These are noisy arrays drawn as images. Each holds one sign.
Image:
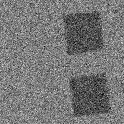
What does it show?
dark colon
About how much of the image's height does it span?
nearly all
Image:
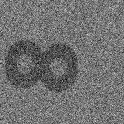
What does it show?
dark infinity sign
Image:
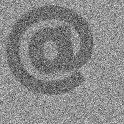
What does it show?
dark at sign
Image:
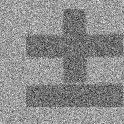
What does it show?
dark plus-minus sign
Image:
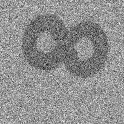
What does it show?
dark infinity sign
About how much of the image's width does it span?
two thirds
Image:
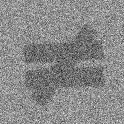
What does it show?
dark not-equal sign
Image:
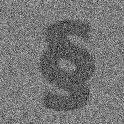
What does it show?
dark section sign
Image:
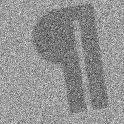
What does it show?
dark pilcrow
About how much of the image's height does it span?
nearly all
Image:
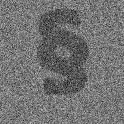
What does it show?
dark section sign
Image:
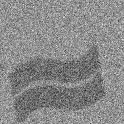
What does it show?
dark approximately sign
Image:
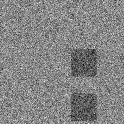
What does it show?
dark colon
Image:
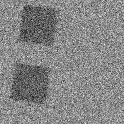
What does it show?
dark colon
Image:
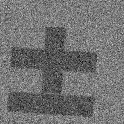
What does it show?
dark plus-minus sign
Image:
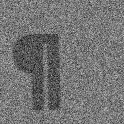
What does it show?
dark pilcrow
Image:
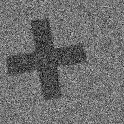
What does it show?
dark plus sign
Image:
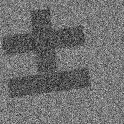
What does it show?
dark plus-minus sign
